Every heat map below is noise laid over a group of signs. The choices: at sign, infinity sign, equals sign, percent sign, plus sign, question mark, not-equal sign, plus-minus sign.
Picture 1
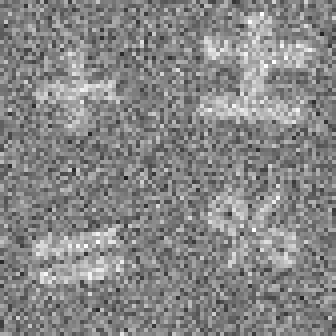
top left: plus sign; top right: plus-minus sign; bottom left: equals sign; bottom right: percent sign
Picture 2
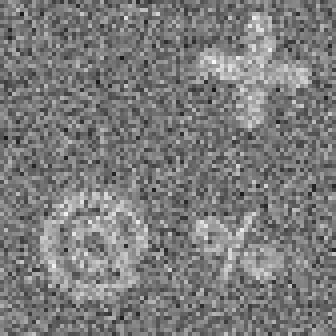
top right: plus sign; bottom left: at sign; bottom right: percent sign
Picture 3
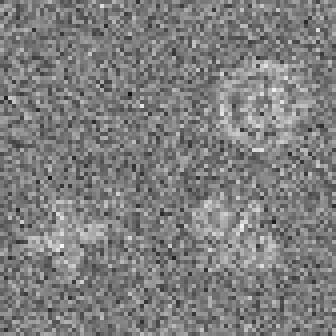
top right: at sign; bottom left: plus sign; bottom right: percent sign
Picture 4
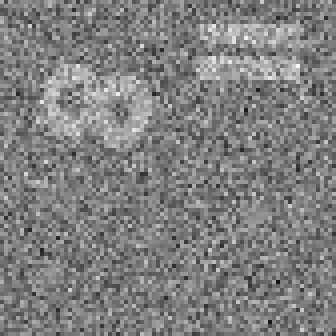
top left: infinity sign; top right: equals sign
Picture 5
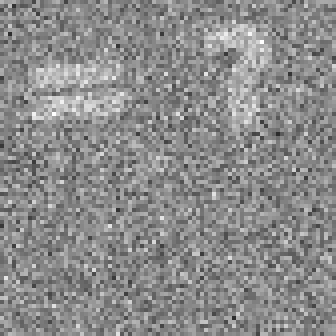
top left: equals sign; top right: question mark
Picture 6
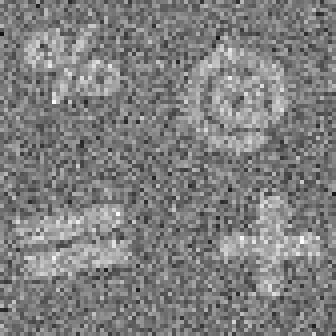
top left: percent sign; top right: at sign; bottom left: equals sign; bottom right: plus sign
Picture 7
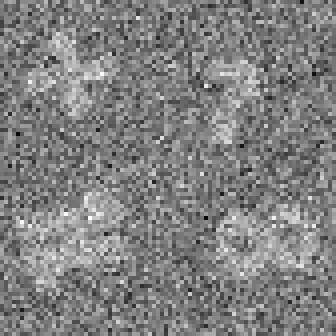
top left: plus sign; top right: question mark; bottom left: not-equal sign; bottom right: infinity sign
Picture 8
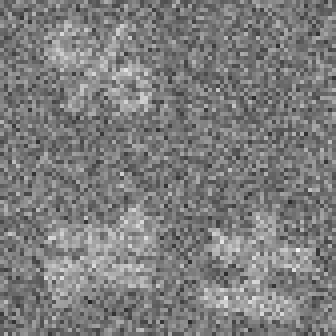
top left: percent sign; bottom left: not-equal sign; bottom right: plus-minus sign
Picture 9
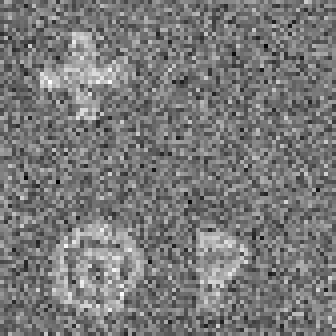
top left: plus sign; bottom left: at sign; bottom right: question mark
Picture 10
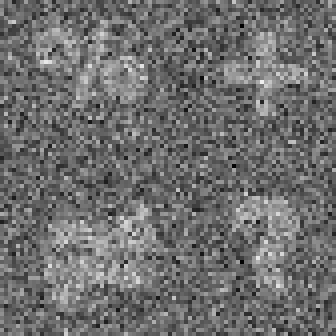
top left: percent sign; top right: plus sign; bottom left: not-equal sign; bottom right: question mark
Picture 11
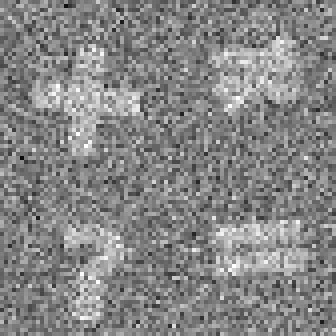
top left: plus sign; top right: not-equal sign; bottom left: question mark; bottom right: equals sign
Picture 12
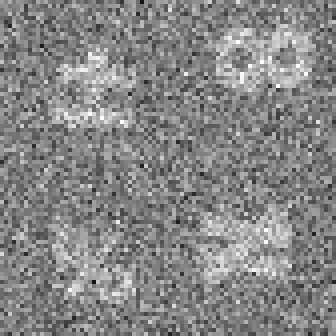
top left: plus-minus sign; top right: infinity sign; bottom left: percent sign; bottom right: not-equal sign
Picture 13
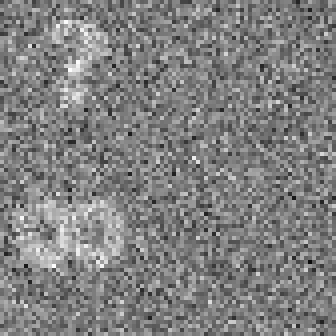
top left: question mark; bottom left: infinity sign
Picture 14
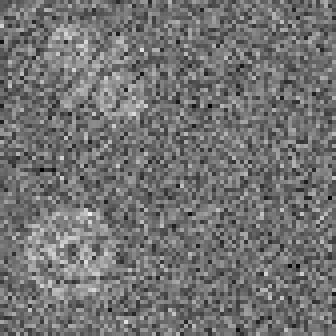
top left: percent sign; bottom left: at sign
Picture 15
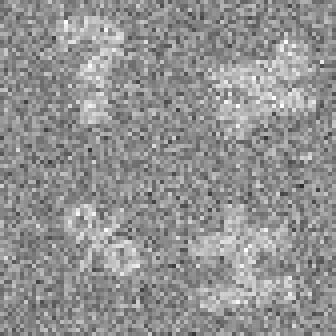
top left: question mark; top right: not-equal sign; bottom left: percent sign; bottom right: plus-minus sign
